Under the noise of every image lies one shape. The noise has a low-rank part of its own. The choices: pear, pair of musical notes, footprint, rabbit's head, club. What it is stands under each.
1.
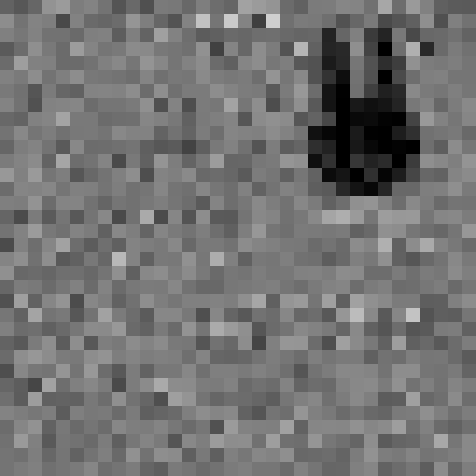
rabbit's head
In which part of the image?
top right
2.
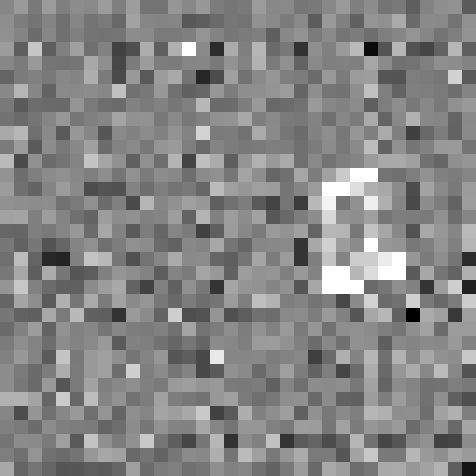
pair of musical notes
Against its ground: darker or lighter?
lighter
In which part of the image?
middle right
